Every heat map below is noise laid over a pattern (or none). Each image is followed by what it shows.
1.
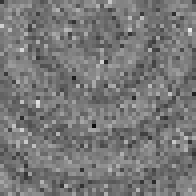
rings round one point
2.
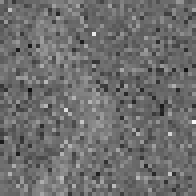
a wavy band
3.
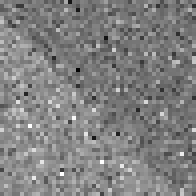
a sharp edge
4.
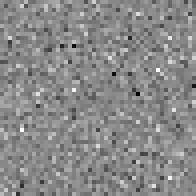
only noise
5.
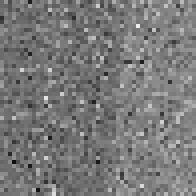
a sharp edge
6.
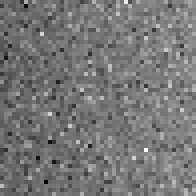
a smooth slope
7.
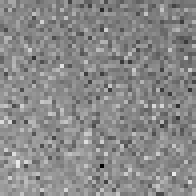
a smooth slope
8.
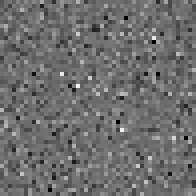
only noise
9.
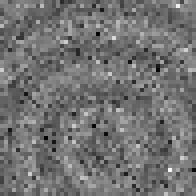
rings round one point
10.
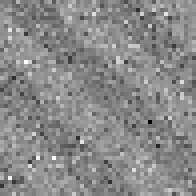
diagonal stripes
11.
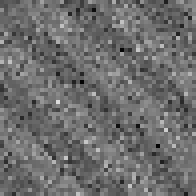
diagonal stripes
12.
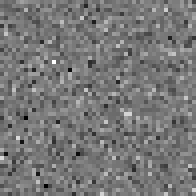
only noise
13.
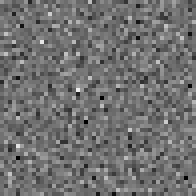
only noise
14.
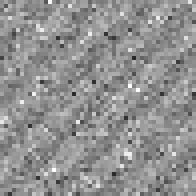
diagonal stripes
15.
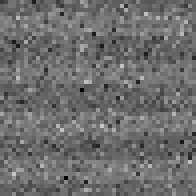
horizontal stripes
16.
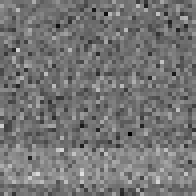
one horizontal stripe
